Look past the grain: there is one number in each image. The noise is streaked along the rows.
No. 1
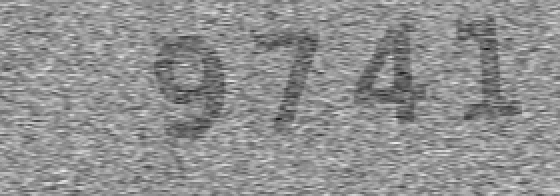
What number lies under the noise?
9741
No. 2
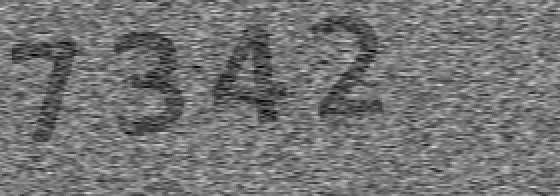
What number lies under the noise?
7342
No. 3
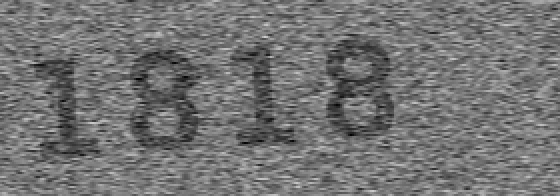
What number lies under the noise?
1818
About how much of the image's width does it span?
two thirds
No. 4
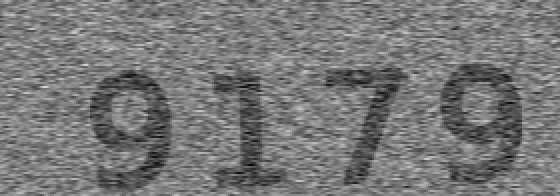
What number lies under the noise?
9179
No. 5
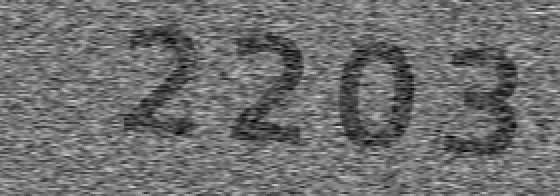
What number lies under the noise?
2203
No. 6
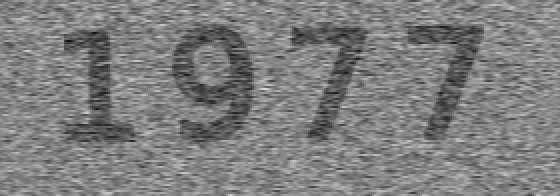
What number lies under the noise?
1977
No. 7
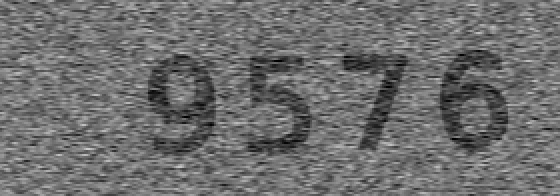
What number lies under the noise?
9576
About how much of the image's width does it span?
two thirds
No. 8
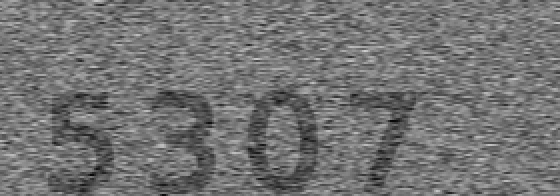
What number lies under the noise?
5307
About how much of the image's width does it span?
two thirds
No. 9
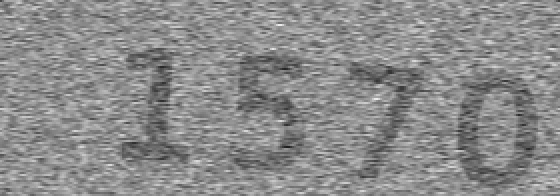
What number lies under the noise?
1570
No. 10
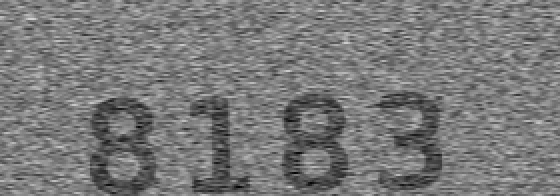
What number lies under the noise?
8183
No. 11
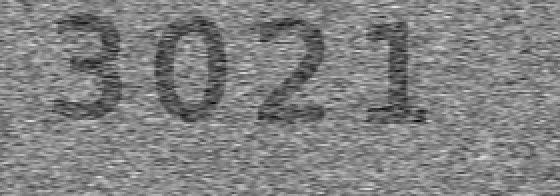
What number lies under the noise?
3021
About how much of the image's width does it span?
two thirds
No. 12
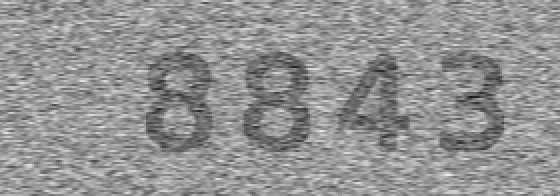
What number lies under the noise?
8843
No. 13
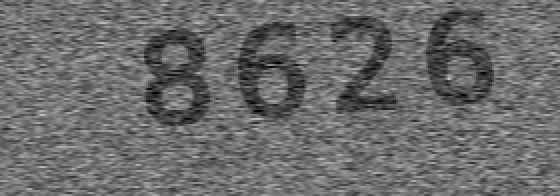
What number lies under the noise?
8626
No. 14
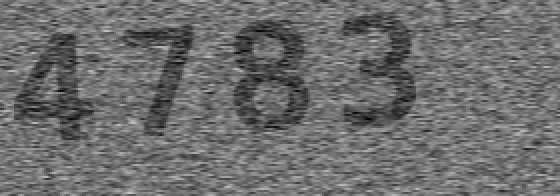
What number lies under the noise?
4783
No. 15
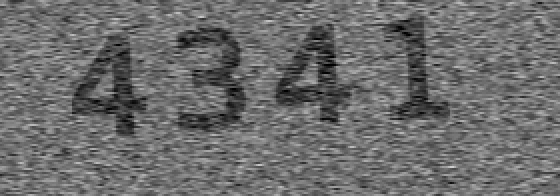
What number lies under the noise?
4341
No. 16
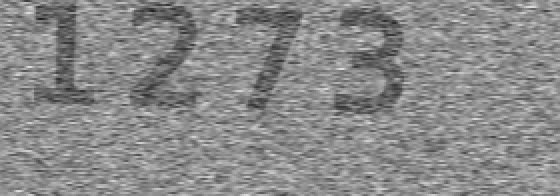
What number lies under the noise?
1273
